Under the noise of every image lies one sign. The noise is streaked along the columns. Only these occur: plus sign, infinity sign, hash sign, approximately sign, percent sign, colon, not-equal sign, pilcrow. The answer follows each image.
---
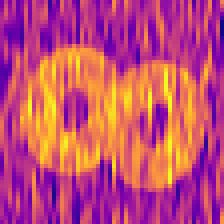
infinity sign
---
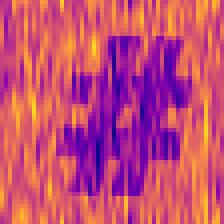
hash sign
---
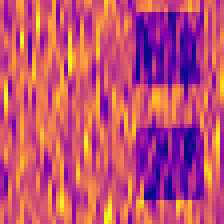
colon
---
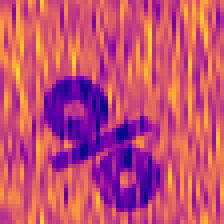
percent sign
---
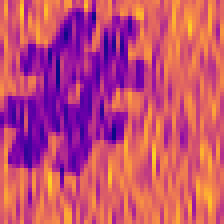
hash sign
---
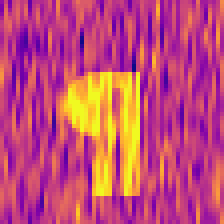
pilcrow
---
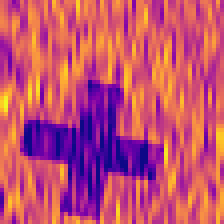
plus sign
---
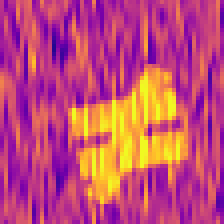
not-equal sign
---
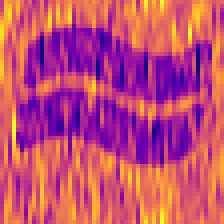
approximately sign
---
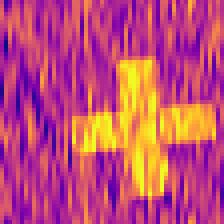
plus sign
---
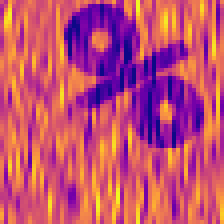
percent sign
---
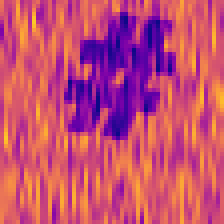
hash sign
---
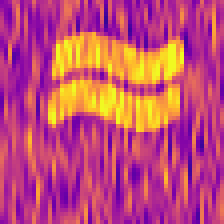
approximately sign
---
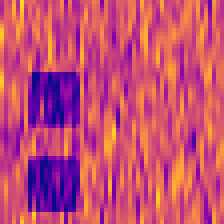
colon
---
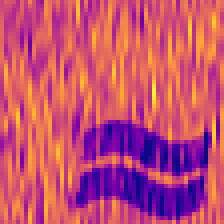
approximately sign
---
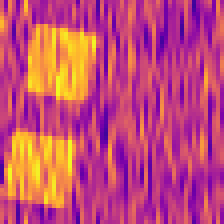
colon
